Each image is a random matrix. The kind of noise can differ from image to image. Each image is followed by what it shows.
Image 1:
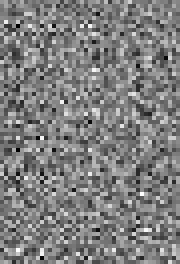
low rank plus noise
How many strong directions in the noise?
two
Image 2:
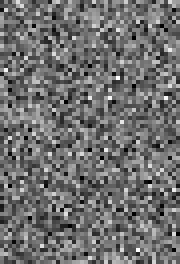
independent entries
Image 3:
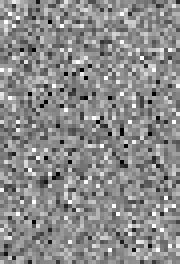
heavy tails
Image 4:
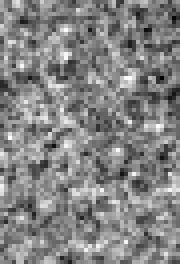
blotchy
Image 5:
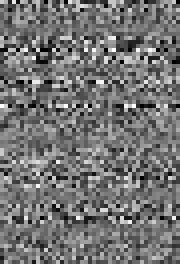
rows of uneven size
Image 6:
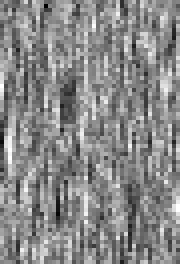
streaked along the columns
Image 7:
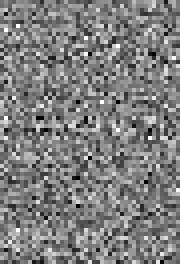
low rank plus noise
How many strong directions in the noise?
five to eight
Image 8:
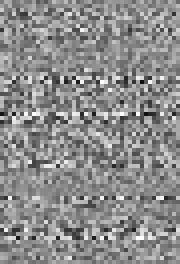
rows of uneven size
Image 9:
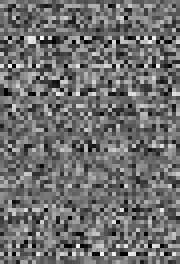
rows of uneven size
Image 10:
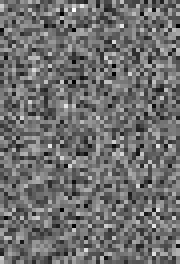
low rank plus noise
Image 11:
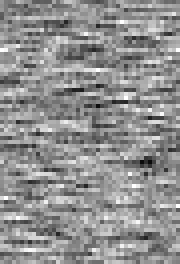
streaked along the rows
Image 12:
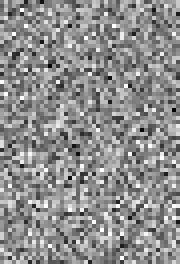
independent entries
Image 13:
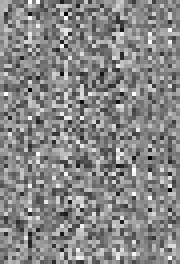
columns of uneven size
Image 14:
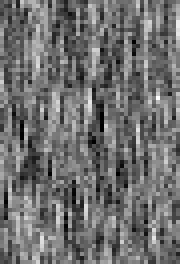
streaked along the columns
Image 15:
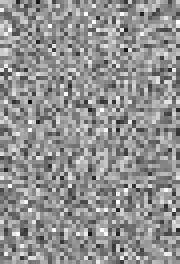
low rank plus noise
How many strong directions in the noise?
two
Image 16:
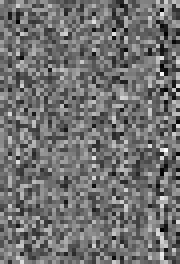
columns of uneven size
